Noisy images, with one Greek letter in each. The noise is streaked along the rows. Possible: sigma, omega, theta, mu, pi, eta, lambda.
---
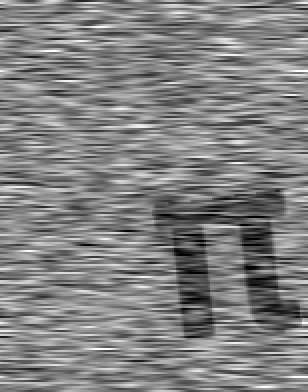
pi
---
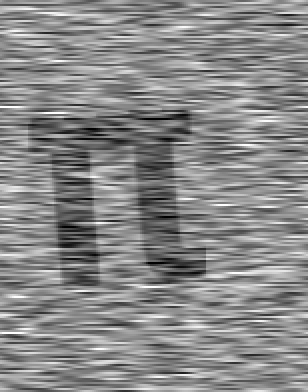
pi
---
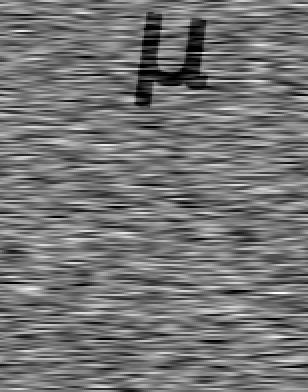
mu
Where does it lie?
top middle
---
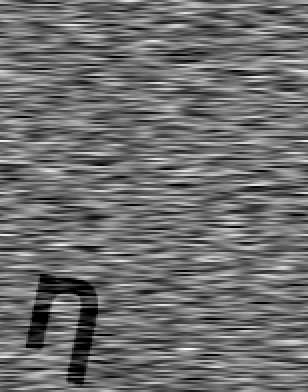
eta
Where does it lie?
bottom left
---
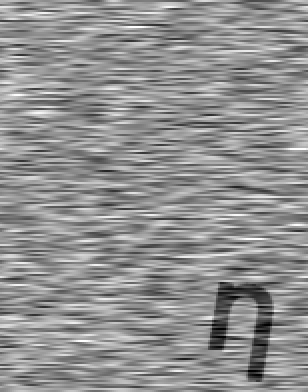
eta
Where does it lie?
bottom right
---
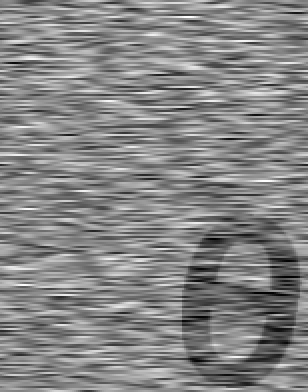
theta
